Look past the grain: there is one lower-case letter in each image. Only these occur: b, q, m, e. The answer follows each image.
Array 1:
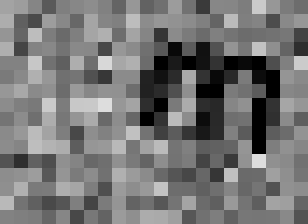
dark m
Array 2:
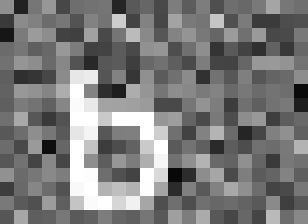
light b
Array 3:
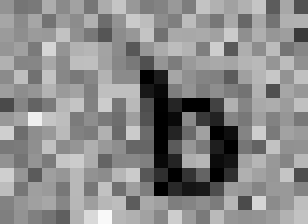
dark b
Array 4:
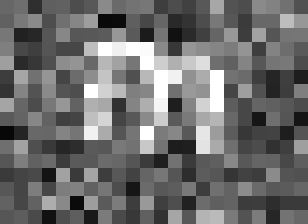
light m
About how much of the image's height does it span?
half
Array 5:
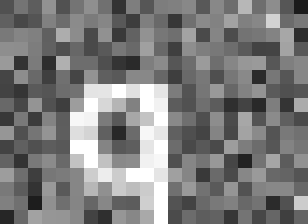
light q
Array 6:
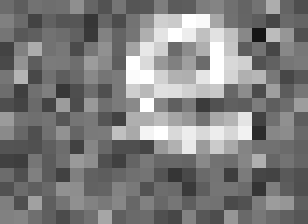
light e
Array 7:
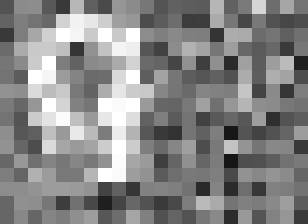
light q
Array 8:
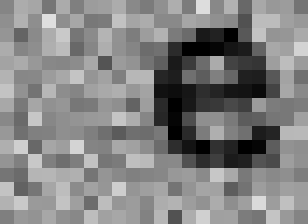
dark e
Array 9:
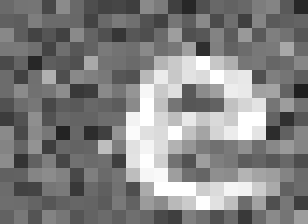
light e
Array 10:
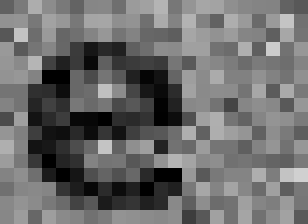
dark e
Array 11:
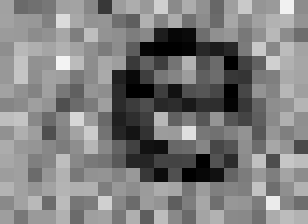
dark e
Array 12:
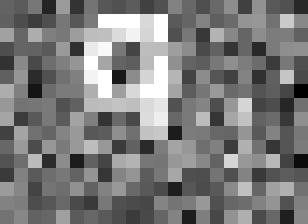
light q
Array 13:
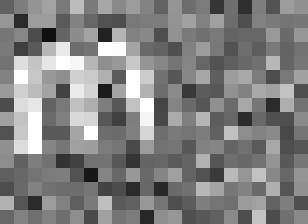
light m
